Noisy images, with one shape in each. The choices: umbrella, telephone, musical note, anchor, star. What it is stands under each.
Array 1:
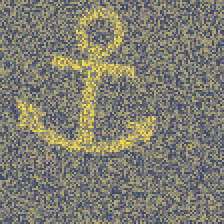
anchor
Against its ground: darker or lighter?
lighter
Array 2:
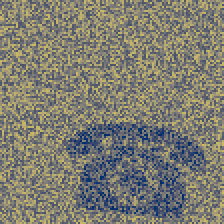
telephone
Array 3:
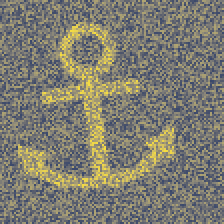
anchor
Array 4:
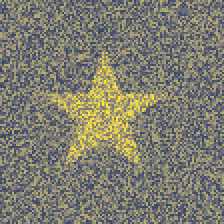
star
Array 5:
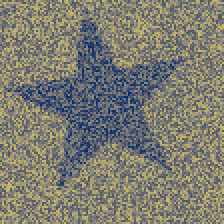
star
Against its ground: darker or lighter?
darker
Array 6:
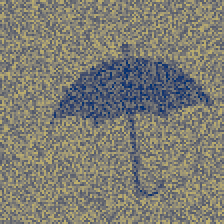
umbrella
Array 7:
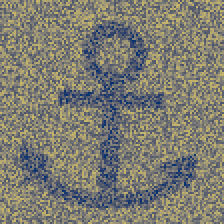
anchor
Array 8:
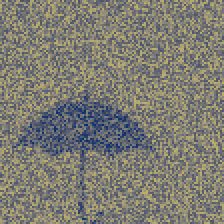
umbrella
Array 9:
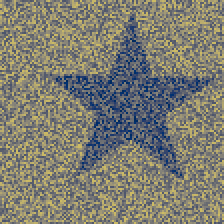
star
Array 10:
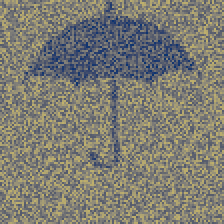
umbrella
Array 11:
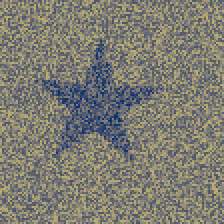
star
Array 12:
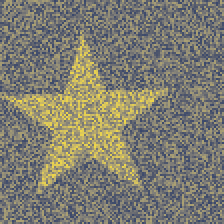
star
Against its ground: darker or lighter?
lighter
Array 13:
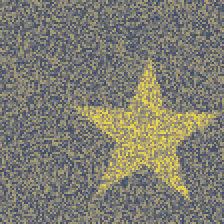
star
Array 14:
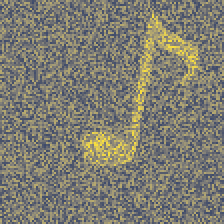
musical note
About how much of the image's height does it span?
two thirds
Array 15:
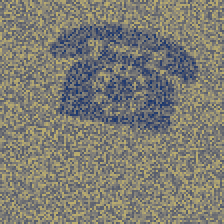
telephone
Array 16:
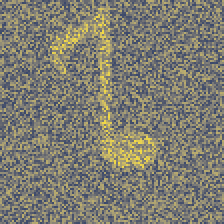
musical note
